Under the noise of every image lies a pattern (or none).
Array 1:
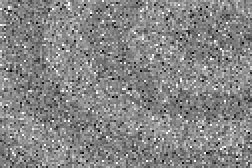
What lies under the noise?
rings round one point
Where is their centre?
top right
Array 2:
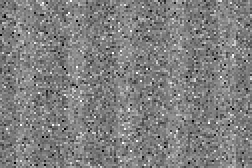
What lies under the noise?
vertical stripes
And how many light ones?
5
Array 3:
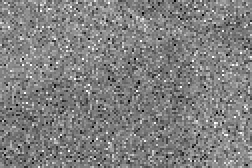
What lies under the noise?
spokes from one point
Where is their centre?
top right
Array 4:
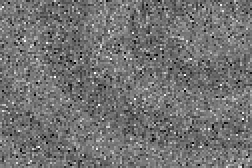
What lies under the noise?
rings round one point
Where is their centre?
top right
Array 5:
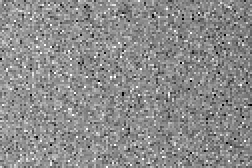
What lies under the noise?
a smooth slope
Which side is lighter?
left
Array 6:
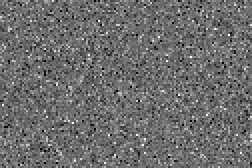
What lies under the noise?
only noise
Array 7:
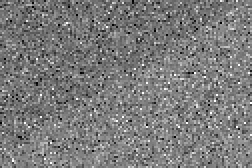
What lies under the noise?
a sharp edge
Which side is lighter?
bottom right
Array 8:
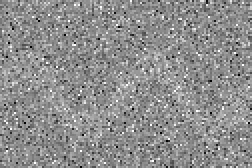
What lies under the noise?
a wavy band
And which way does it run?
left to right
